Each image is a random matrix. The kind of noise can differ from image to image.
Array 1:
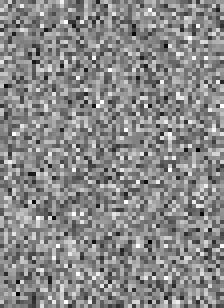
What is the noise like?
independent entries
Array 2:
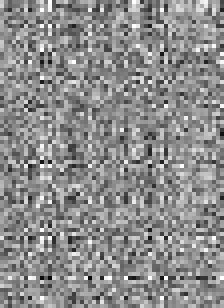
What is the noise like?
low rank plus noise
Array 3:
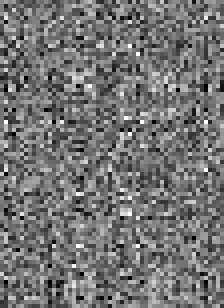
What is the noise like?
low rank plus noise
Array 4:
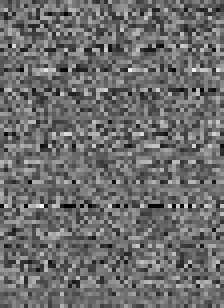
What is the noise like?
rows of uneven size
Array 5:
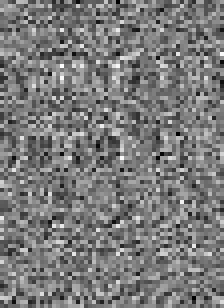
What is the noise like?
low rank plus noise
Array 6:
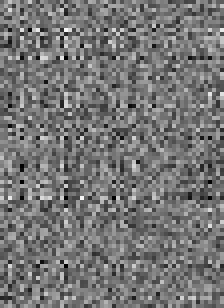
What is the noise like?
low rank plus noise
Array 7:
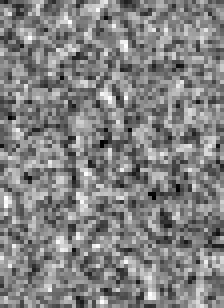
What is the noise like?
blotchy
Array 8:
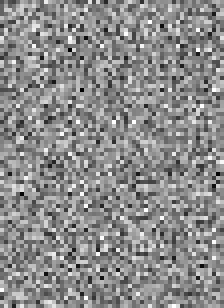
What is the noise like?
low rank plus noise
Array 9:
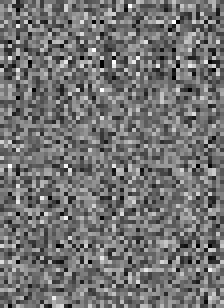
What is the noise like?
low rank plus noise
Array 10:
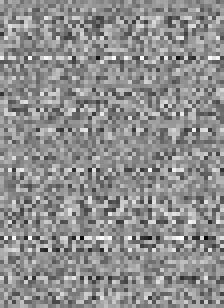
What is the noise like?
rows of uneven size
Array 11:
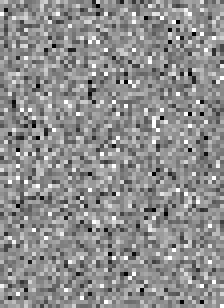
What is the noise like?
heavy tails
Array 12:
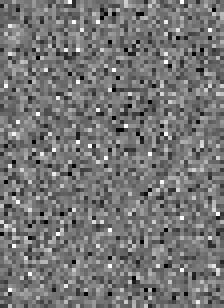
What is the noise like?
heavy tails
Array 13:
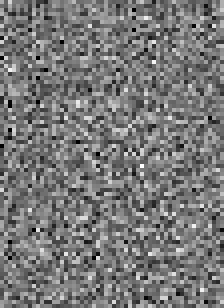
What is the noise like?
low rank plus noise
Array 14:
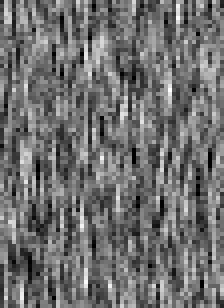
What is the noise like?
streaked along the columns
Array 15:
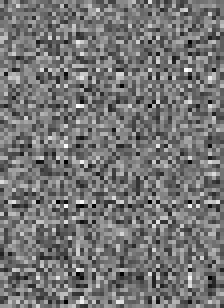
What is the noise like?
low rank plus noise
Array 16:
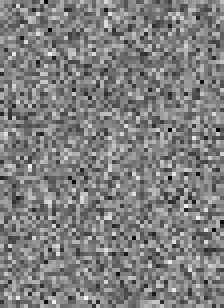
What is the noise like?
independent entries
